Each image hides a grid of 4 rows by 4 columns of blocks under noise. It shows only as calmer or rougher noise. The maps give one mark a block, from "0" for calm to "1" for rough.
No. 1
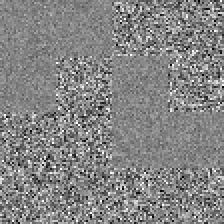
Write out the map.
0011
0101
1100
1111
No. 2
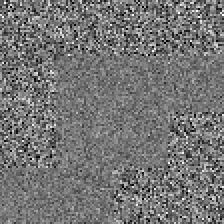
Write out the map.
1111
1000
1001
0011
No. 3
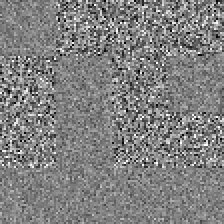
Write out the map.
0111
1010
1011
0000
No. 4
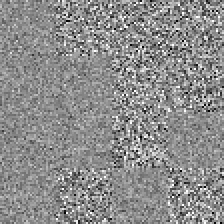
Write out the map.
0111
0011
0010
0101
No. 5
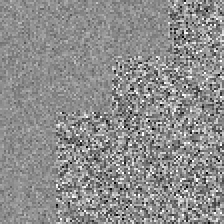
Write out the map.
0001
0011
0111
0111
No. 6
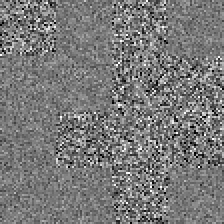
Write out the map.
1010
0011
0111
0010
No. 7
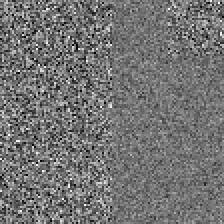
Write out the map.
1101
1100
1100
1100
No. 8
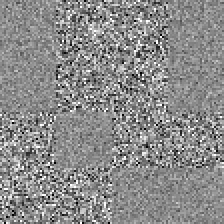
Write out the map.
0110
0110
1011
1100
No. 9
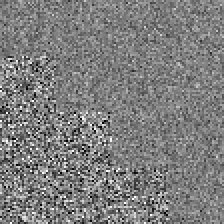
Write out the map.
0000
1000
1100
1110
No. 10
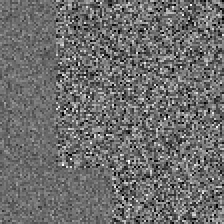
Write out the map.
0111
0111
0111
0011
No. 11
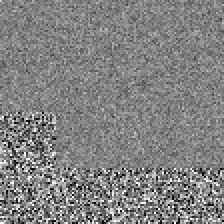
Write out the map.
0000
0000
1000
1111
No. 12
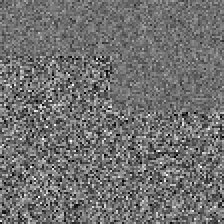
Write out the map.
0000
1100
1111
1111
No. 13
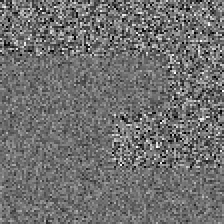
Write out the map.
1111
0001
0011
0000
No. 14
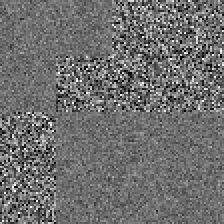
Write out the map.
0011
0111
1000
1000
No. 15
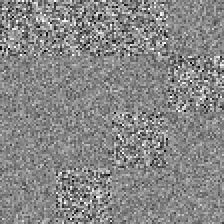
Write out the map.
1110
0001
0010
0100
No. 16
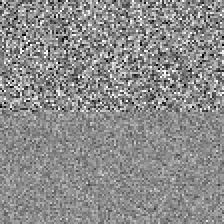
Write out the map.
1111
1111
0000
0000
